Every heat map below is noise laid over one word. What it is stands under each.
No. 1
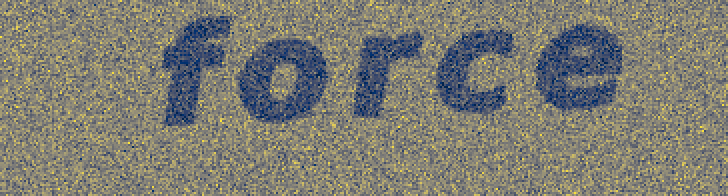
force
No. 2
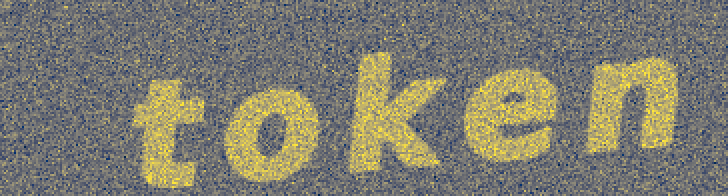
token
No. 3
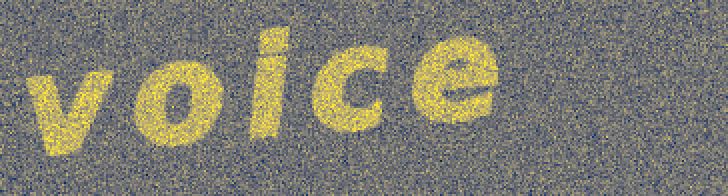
voice
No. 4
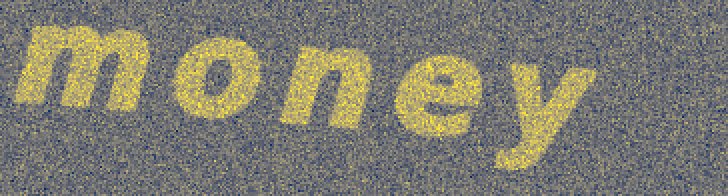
money
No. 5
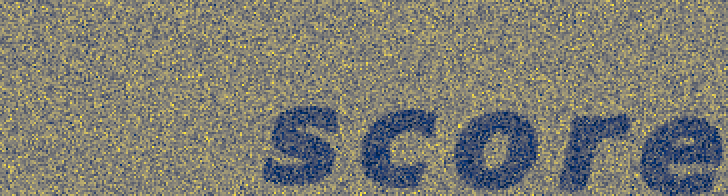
score
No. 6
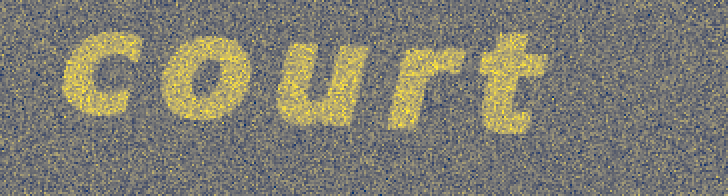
court
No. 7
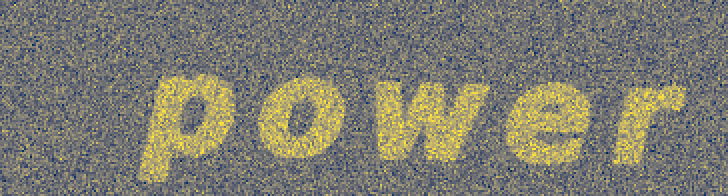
power
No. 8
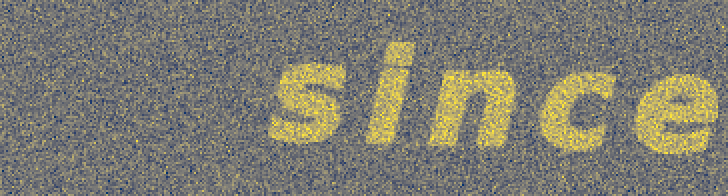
since
